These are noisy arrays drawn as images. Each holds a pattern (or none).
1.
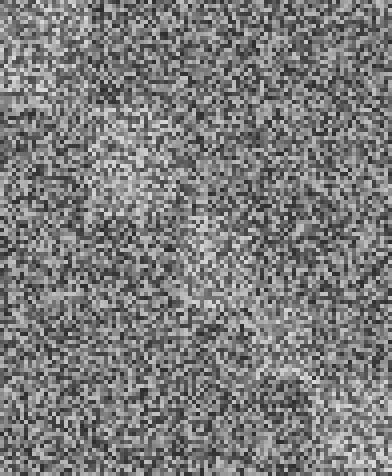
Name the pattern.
blocks along the diagonal
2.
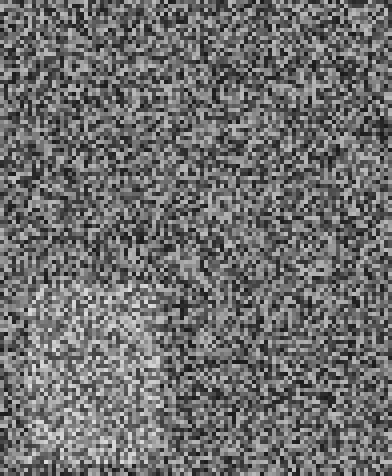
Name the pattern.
one block
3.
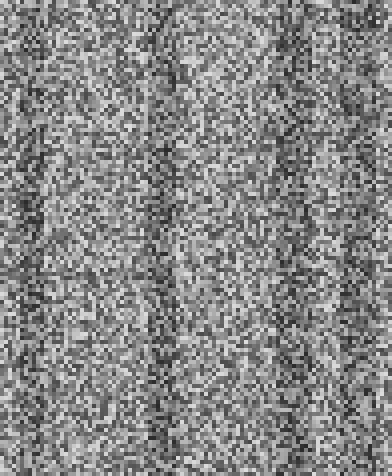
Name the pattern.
bands of columns
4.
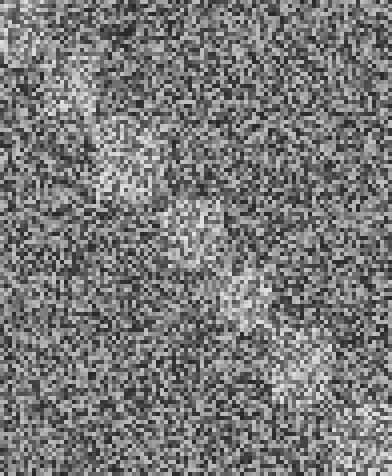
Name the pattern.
blocks along the diagonal
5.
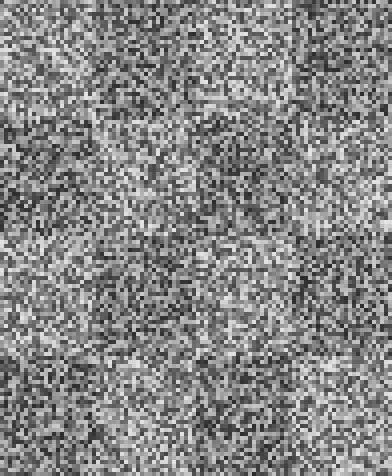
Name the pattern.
a checkerboard
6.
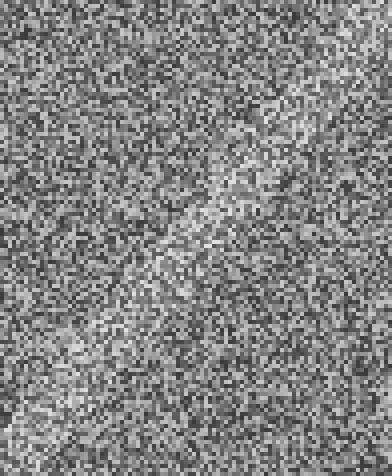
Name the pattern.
a diagonal band
